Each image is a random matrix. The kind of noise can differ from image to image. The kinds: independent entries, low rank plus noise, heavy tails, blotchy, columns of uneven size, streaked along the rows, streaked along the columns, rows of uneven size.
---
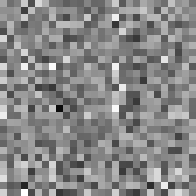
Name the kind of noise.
low rank plus noise
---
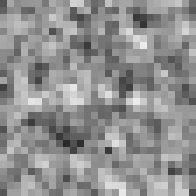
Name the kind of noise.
blotchy
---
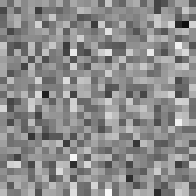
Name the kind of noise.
low rank plus noise
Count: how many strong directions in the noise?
one
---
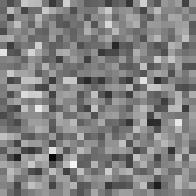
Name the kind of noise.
low rank plus noise
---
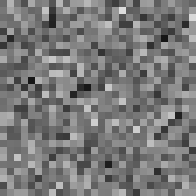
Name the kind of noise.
independent entries
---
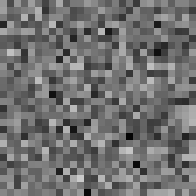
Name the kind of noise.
low rank plus noise
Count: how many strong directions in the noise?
five to eight
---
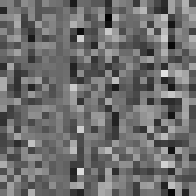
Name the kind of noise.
columns of uneven size
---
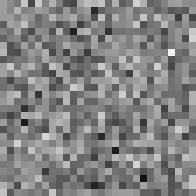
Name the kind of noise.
independent entries
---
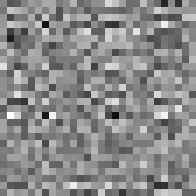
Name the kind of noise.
low rank plus noise
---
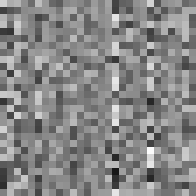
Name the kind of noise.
columns of uneven size
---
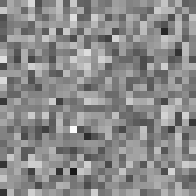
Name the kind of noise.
low rank plus noise
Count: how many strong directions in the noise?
three or four
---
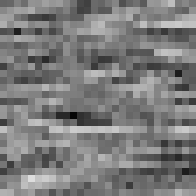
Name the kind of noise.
streaked along the rows
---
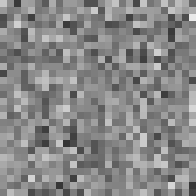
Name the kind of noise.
low rank plus noise
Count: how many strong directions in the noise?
five to eight
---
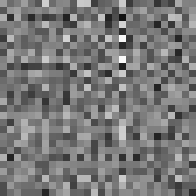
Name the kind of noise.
low rank plus noise
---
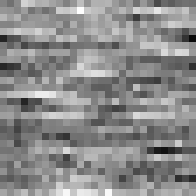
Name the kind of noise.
streaked along the rows
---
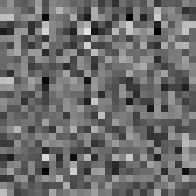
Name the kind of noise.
low rank plus noise
